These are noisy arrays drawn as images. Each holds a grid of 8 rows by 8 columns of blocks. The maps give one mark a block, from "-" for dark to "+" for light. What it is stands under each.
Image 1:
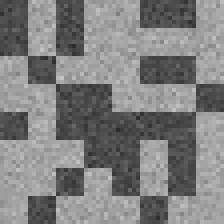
-+-++--+
-+-+++++
+-+++--+
++--+++-
-+-----+
+++--+-+
++-+-+-+
+-+++-++
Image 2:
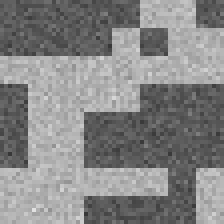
-----++-
----+-++
++++++++
-++++---
-++-----
-++-----
++++++-+
+++----+
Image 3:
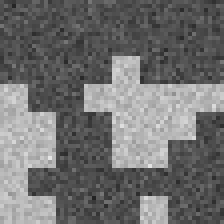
--------
--------
----+---
+--+++++
++--+++-
++--++--
+-------
++---+--
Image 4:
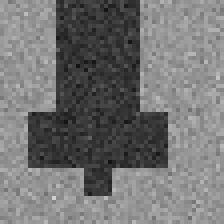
++---+++
++---+++
++---+++
++---+++
+-----++
+-----++
+++-++++
++++++++
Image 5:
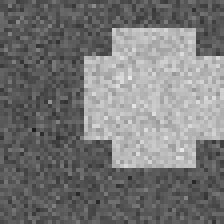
--------
----+++-
---+++++
---+++++
---+++++
----+++-
--------
--------
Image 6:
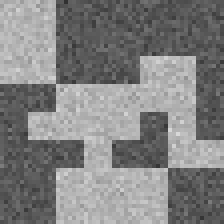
++------
++------
++---++-
--+++++-
-++++-+-
---+--++
--++++--
--++++--
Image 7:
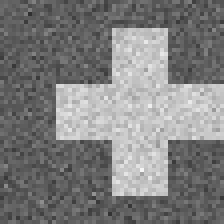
--------
----++--
----++--
--++++++
--++++++
----++--
----++--
--------
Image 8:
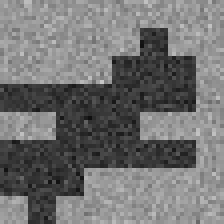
++++++++
+++++-++
++++---+
-------+
++---+++
-------+
---+++++
+-++++++
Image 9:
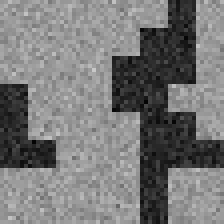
++++++-+
+++++--+
++++---+
-+++--++
-++++--+
--+++---
+++++-++
+++++-++
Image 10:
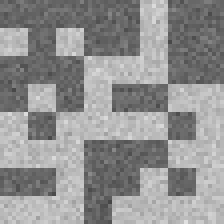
-----+--
+-+--+--
---+++--
-+-+--++
+-++++-+
+++---++
--+--+-+
+++-++++
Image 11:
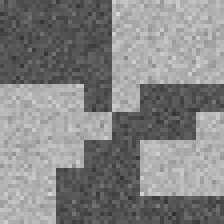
----++++
----++++
----++++
+++-+---
++++---+
+++--+++
++---+++
++------
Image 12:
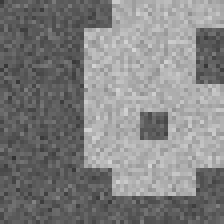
----++++
---++++-
---++++-
---+++++
---++-++
---+++++
----+++-
--------
